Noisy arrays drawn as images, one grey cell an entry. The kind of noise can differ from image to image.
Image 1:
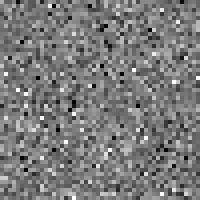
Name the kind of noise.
heavy tails
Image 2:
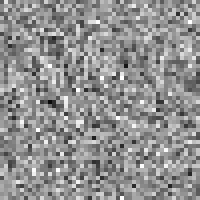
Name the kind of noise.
low rank plus noise
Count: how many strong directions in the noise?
two
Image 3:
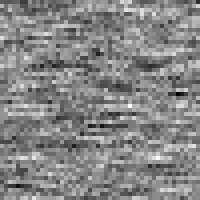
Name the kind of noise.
streaked along the rows
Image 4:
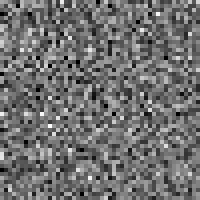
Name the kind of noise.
low rank plus noise
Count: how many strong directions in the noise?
three or four
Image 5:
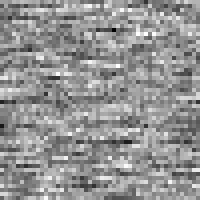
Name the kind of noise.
streaked along the rows
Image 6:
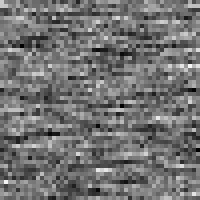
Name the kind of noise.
streaked along the rows
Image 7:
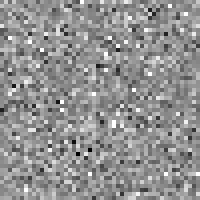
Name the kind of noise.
heavy tails
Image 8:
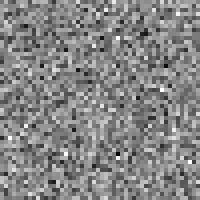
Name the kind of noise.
independent entries
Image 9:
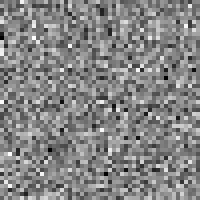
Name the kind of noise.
low rank plus noise
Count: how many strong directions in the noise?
two
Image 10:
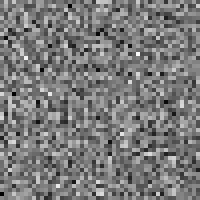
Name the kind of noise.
low rank plus noise
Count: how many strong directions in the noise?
two
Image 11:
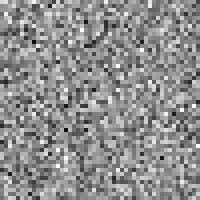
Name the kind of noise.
independent entries
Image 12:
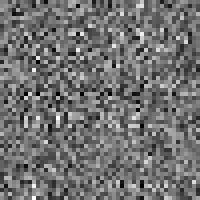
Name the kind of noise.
low rank plus noise
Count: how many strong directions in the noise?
two
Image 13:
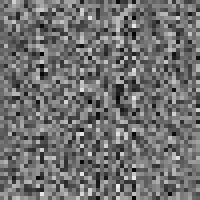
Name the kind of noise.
columns of uneven size
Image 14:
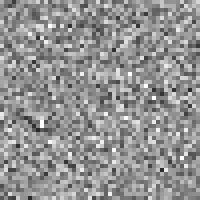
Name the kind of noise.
independent entries
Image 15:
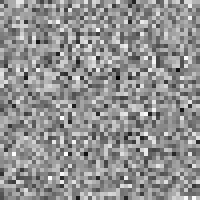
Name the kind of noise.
low rank plus noise
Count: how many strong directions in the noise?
three or four
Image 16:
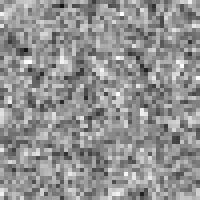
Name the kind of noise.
blotchy
